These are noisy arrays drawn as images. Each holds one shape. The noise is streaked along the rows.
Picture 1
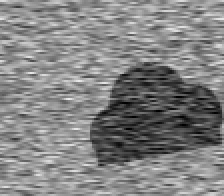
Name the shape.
cloud
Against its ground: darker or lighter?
darker
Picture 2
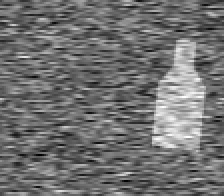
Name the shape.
bottle
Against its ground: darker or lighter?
lighter
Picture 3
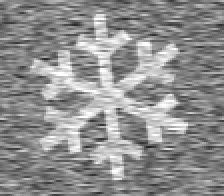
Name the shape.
snowflake
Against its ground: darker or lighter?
lighter
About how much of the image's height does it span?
nearly all
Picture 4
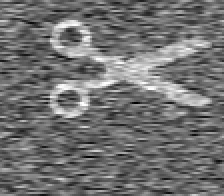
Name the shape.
pair of scissors
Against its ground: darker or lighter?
lighter
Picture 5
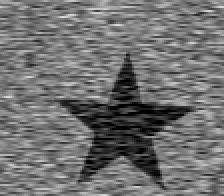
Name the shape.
star
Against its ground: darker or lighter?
darker
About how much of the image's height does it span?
two thirds
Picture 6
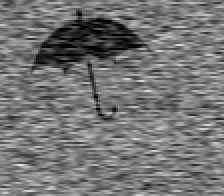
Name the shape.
umbrella
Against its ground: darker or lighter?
darker
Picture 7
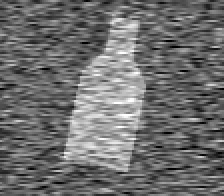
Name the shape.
bottle
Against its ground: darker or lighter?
lighter
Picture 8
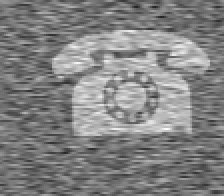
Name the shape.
telephone
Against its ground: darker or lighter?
lighter
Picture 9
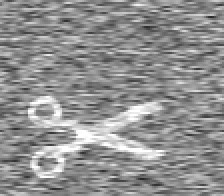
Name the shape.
pair of scissors
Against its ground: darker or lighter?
lighter
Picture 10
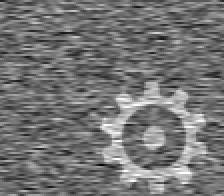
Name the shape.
gear
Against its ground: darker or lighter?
lighter
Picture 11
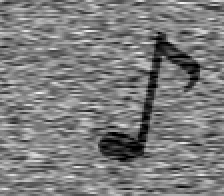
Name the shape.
musical note
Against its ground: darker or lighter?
darker
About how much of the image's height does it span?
two thirds
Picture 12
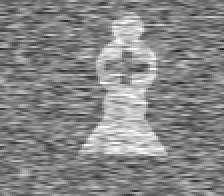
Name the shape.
chess bishop
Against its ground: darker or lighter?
lighter
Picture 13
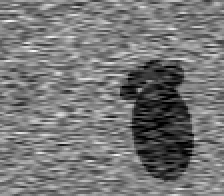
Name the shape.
footprint
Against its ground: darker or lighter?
darker
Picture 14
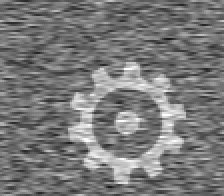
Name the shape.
gear
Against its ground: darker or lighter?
lighter
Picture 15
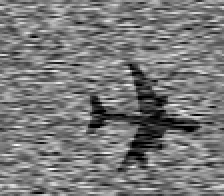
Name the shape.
airplane
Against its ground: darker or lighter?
darker
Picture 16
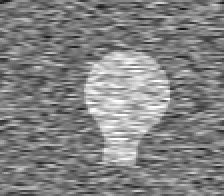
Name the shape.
light bulb
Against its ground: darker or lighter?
lighter
